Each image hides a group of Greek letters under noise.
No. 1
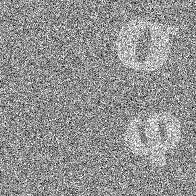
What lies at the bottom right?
phi
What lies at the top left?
nothing
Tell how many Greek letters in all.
2
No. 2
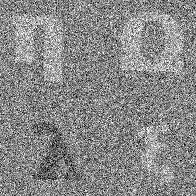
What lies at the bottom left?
lambda
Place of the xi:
bottom right
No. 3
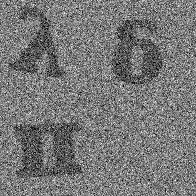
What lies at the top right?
delta
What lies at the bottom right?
nothing
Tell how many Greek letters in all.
3
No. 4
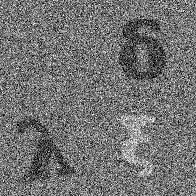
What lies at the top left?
nothing
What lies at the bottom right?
xi
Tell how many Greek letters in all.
3
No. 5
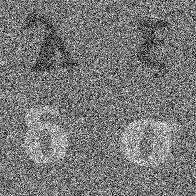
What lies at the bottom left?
delta
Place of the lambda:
top left
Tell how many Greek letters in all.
4
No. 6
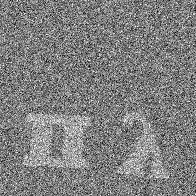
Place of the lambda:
bottom right
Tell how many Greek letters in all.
2
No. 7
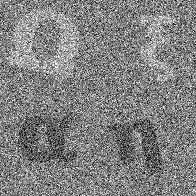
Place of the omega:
top left
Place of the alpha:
bottom left
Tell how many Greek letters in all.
4
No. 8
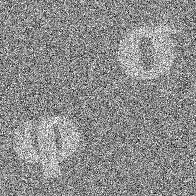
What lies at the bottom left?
phi
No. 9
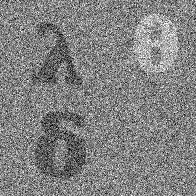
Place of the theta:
top right
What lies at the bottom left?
delta
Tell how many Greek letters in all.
3
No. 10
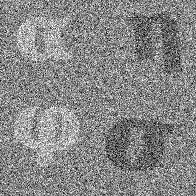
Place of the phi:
bottom left
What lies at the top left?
alpha
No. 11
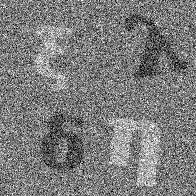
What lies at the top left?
xi
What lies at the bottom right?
eta
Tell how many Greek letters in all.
4
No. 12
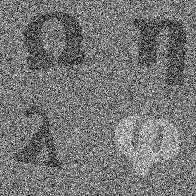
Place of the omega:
top left
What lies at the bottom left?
lambda
